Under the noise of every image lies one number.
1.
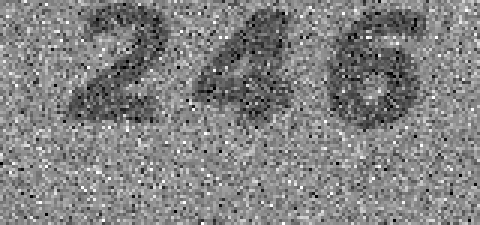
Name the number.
246
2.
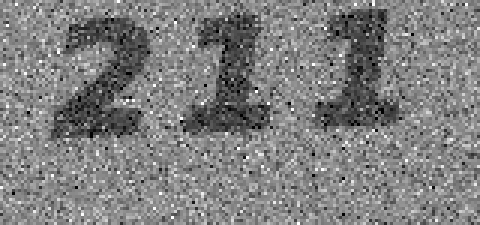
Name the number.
211
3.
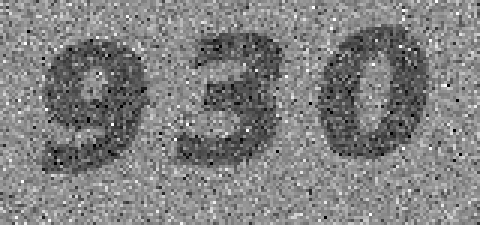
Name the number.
930
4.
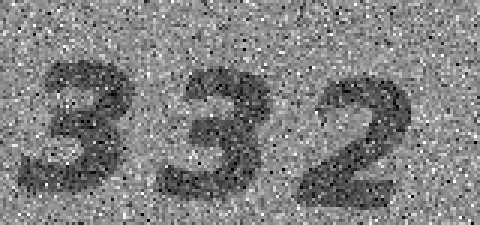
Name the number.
332
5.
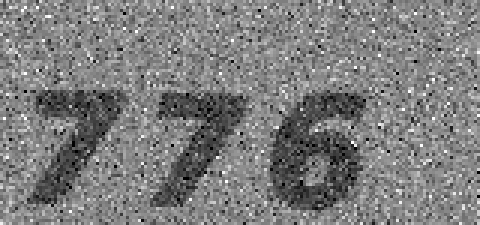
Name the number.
776
